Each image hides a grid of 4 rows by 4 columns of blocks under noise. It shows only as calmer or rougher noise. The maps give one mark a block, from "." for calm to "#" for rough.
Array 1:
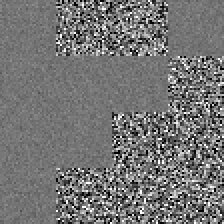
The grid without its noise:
.##.
...#
..##
.###
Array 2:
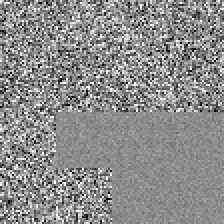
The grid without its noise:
####
####
#...
##..
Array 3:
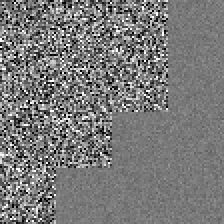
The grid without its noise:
###.
###.
##..
#...
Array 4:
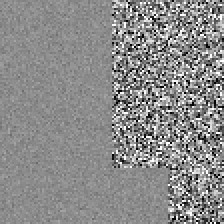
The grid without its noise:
..##
..##
..##
...#
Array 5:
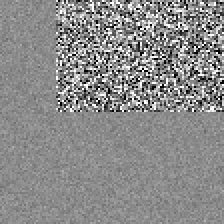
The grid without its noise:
.###
.###
....
....
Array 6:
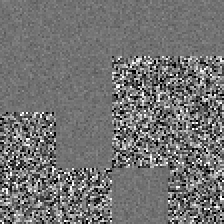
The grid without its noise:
....
..##
#.##
##.#
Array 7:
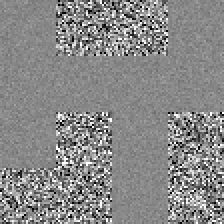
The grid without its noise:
.##.
....
.#.#
##.#
